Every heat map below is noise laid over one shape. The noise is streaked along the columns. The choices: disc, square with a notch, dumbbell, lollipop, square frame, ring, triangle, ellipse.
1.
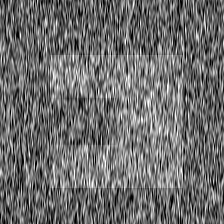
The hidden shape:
square with a notch
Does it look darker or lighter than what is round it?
lighter
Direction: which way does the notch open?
left
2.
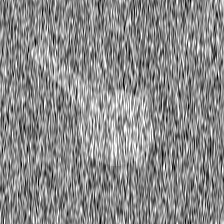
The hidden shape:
lollipop
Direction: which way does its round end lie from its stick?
down and right
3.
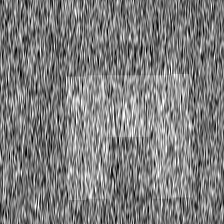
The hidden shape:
square with a notch
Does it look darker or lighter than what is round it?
lighter
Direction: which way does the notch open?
down
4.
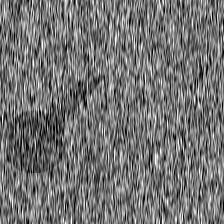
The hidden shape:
lollipop
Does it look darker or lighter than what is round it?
darker
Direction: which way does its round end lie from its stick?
down and left
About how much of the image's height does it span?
half
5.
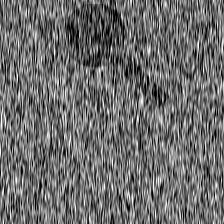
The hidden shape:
lollipop
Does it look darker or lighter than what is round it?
darker
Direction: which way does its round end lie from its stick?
up and left
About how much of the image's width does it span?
half
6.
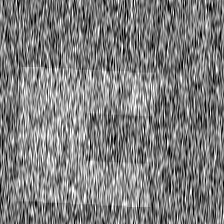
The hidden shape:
square with a notch
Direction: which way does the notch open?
right
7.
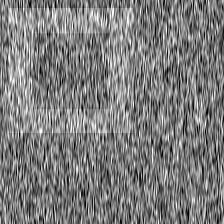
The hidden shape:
square frame
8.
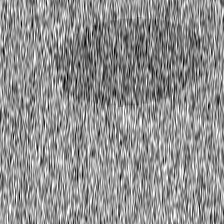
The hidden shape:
ellipse
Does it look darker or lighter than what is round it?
darker
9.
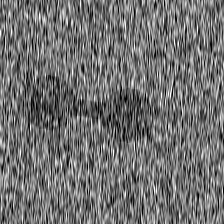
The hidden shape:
dumbbell
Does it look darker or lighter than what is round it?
darker
